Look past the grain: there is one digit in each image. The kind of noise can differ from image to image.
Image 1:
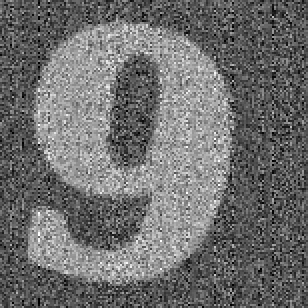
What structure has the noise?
columns of uneven size
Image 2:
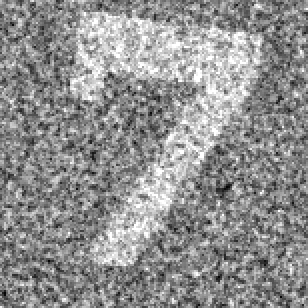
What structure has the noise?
blotchy
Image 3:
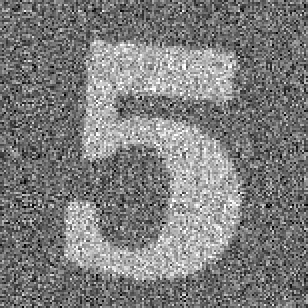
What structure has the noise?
low rank plus noise
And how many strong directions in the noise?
two
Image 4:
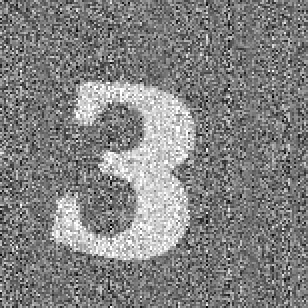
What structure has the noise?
columns of uneven size
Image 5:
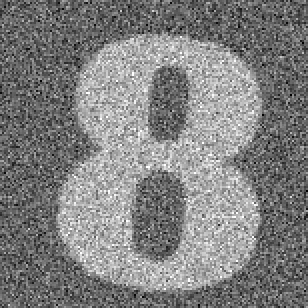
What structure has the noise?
independent entries
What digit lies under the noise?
8
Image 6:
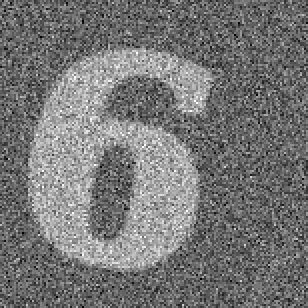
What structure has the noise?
independent entries
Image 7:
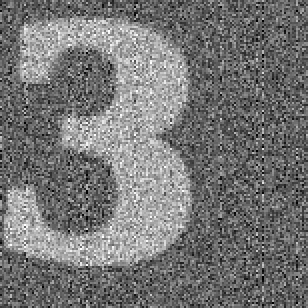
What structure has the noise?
columns of uneven size
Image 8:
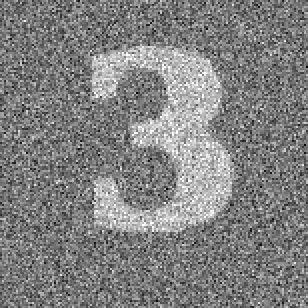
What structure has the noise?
independent entries
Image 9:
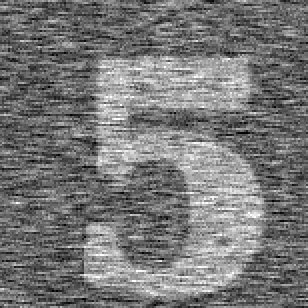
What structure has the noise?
streaked along the rows
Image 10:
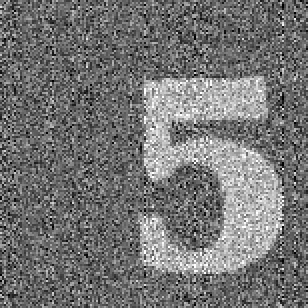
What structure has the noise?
columns of uneven size
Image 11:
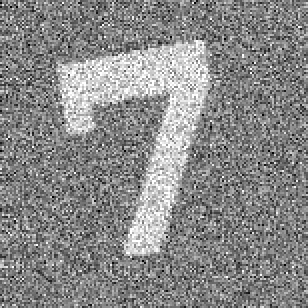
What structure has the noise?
low rank plus noise
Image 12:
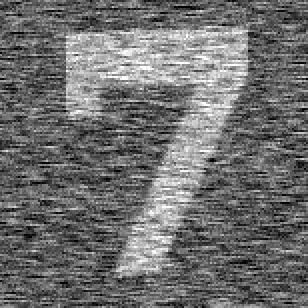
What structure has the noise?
streaked along the rows
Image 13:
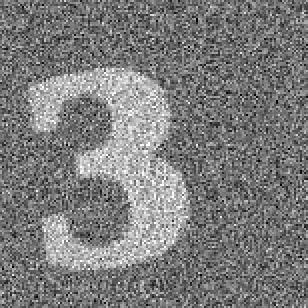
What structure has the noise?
low rank plus noise
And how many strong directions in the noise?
one
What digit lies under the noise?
3
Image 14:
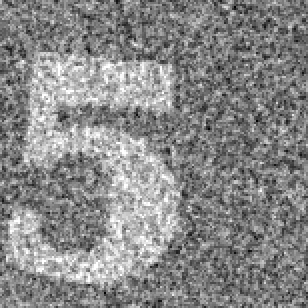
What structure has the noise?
blotchy
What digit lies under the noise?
5
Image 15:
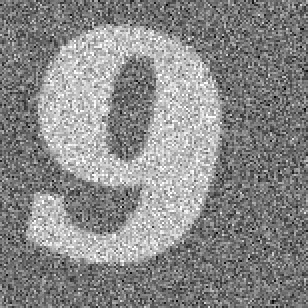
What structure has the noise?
independent entries
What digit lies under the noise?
9
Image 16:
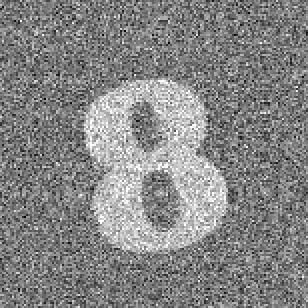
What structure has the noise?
low rank plus noise
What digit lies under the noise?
8
